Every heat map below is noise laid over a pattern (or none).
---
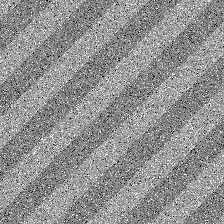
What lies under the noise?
diagonal stripes
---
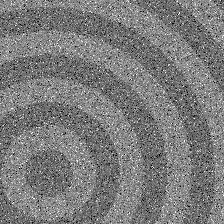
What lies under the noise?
rings round one point
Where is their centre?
bottom left
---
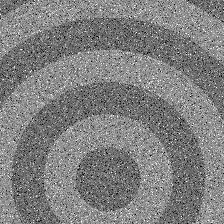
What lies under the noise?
rings round one point
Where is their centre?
bottom middle
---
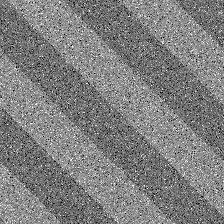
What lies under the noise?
diagonal stripes
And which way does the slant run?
top left to bottom right
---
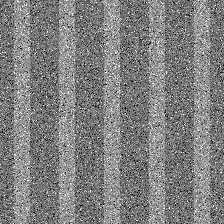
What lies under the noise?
vertical stripes
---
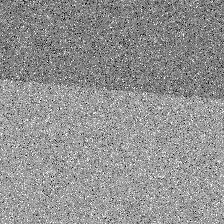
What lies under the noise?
a sharp edge
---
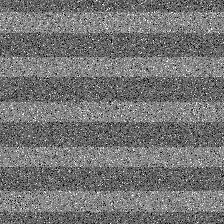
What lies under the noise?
horizontal stripes
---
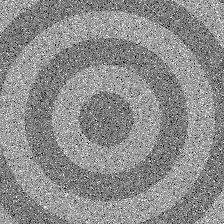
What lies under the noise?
rings round one point
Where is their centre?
centre
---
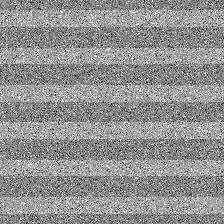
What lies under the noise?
horizontal stripes
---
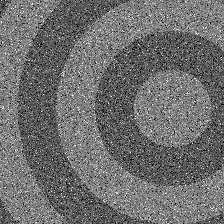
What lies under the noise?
rings round one point
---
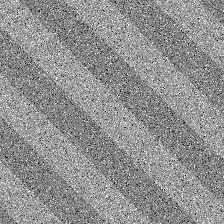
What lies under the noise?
diagonal stripes
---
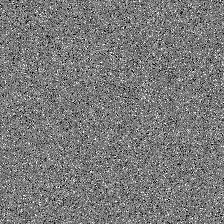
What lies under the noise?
only noise
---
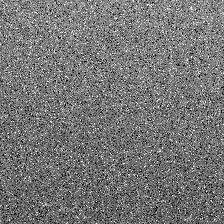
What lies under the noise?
a smooth slope
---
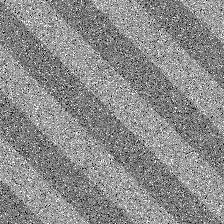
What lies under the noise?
diagonal stripes
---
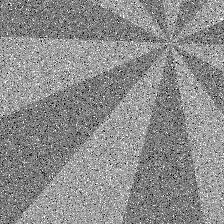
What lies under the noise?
spokes from one point
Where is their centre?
top right
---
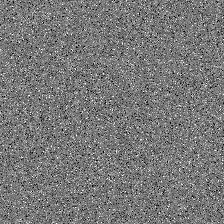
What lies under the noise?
only noise
